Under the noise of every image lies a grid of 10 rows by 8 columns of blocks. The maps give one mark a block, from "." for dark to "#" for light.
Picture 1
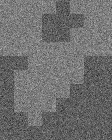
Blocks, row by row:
# # # # . # # #
# # # . . . # #
# # # . . # # #
# # # # # # # #
. . # # # # . .
. # # # # # . .
. # # # # . . .
. # # # . . . .
. . # . . . . .
. . . . . . . .
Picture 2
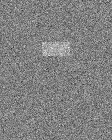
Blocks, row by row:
. . . . . . . .
. . . . . . . .
. . . . . . . .
. . . # # . . .
. . . . . . . .
. . . . . . . .
. . . . . . . .
. . . . . . . .
. . . . . . . .
. . . . . . . .
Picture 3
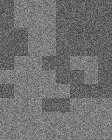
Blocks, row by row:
. # # # . . . .
. # # # . . . .
. . # # . . . .
. . # # . . . .
. # # . . # # .
# # # # . . # .
. # # # # . . .
# # # . . # # #
# # # # # # # #
# # # # # # # #
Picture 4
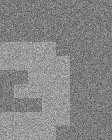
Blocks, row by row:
. . . . . . . .
. . . . . . . .
. . . . . . . .
# # # # . . . .
# # # # # . . .
. . # # # . . .
. # # # # . . .
. . . # # . . .
# # # # # . . .
# # # # . . . .
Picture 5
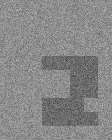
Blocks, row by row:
# # # # # # # #
# # # # # # # #
# # # # # # # #
# # # # # # # #
# # # . . . . #
# # # # # . . #
# # # # # . . #
# # # . . . # #
# # # . . . . #
# # # # # # # #
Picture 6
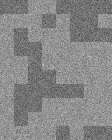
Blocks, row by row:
. . # # . . . .
# # # . # . . #
# . # # # . . .
# . . # # # # #
# # . # # # # #
# # . . # # # #
# . . . . . # #
# . . # # # # #
# . # # # # # #
# # # # . # . .
